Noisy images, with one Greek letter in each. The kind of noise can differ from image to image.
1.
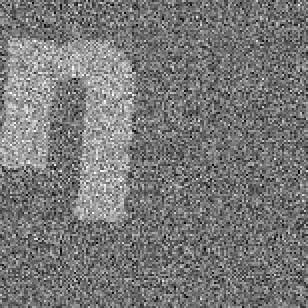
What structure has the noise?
low rank plus noise
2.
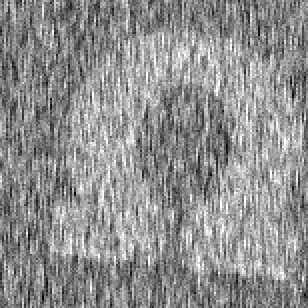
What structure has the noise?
streaked along the columns
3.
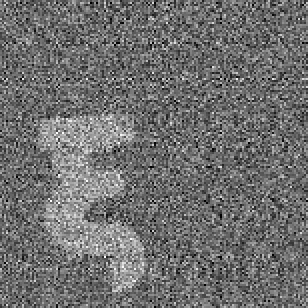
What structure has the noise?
low rank plus noise
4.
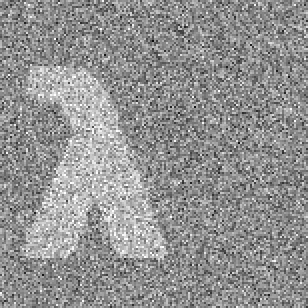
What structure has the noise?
independent entries
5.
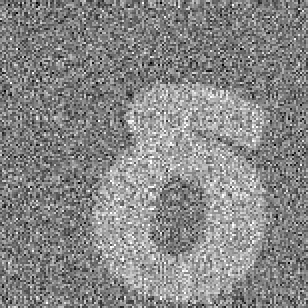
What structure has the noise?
low rank plus noise
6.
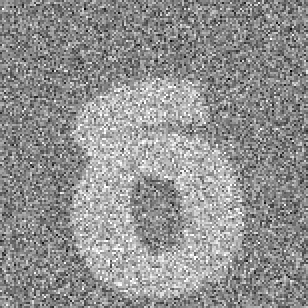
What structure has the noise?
independent entries
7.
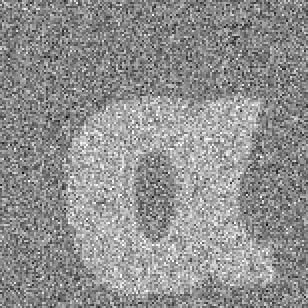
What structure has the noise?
independent entries
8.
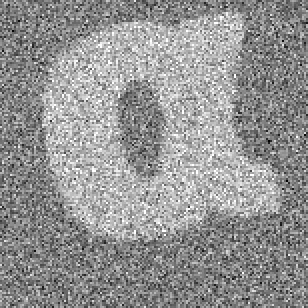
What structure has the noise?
independent entries
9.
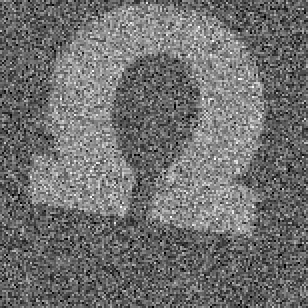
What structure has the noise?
independent entries
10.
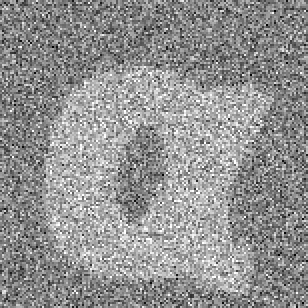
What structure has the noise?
independent entries
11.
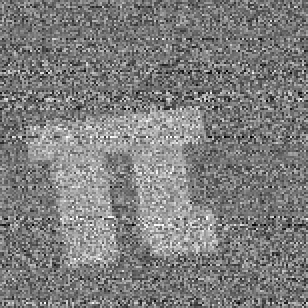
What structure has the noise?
rows of uneven size
